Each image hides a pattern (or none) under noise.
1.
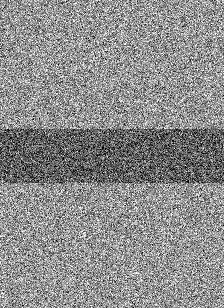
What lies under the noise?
one band of rows
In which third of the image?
middle
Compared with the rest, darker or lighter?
darker
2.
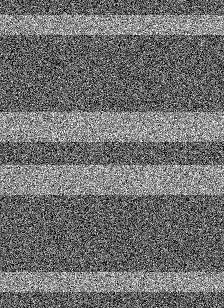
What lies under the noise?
bands of rows
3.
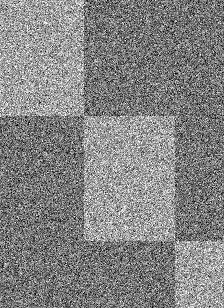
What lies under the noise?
blocks along the diagonal
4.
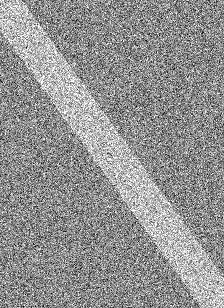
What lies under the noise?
a diagonal band
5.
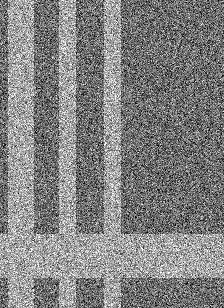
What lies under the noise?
bands of rows crossing bands of columns
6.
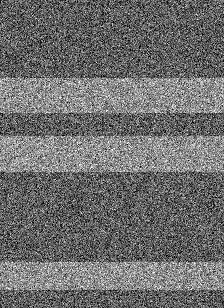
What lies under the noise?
bands of rows
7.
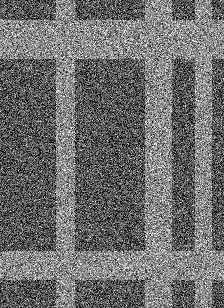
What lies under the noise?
bands of rows crossing bands of columns
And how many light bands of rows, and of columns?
2 and 3
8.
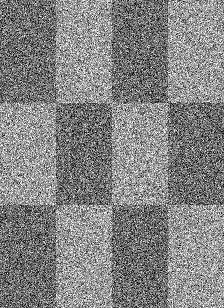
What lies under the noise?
a checkerboard
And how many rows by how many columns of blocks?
3 by 4
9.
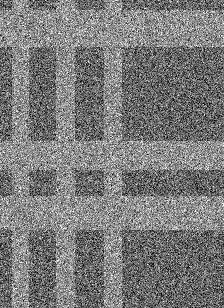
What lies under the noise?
bands of rows crossing bands of columns
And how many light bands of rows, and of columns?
3 and 3
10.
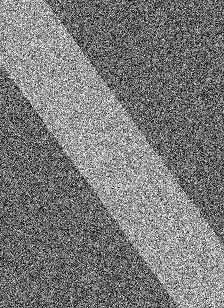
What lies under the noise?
a diagonal band
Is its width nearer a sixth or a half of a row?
a half
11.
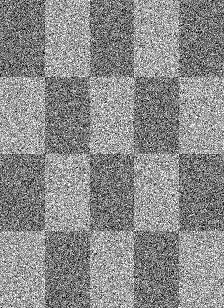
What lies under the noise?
a checkerboard
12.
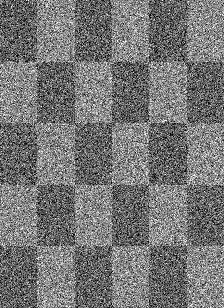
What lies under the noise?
a checkerboard
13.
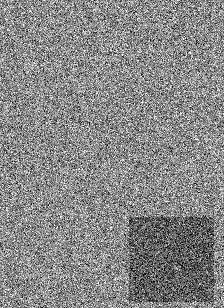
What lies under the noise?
one block
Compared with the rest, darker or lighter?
darker
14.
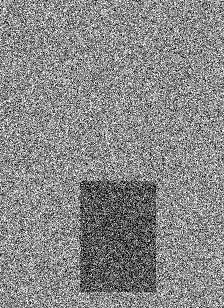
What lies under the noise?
one block
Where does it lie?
bottom middle
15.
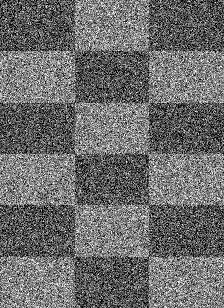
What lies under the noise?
a checkerboard
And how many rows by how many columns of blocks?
6 by 3
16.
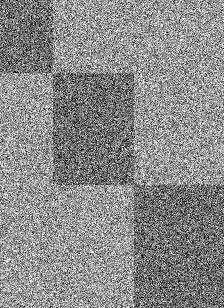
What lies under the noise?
blocks along the diagonal
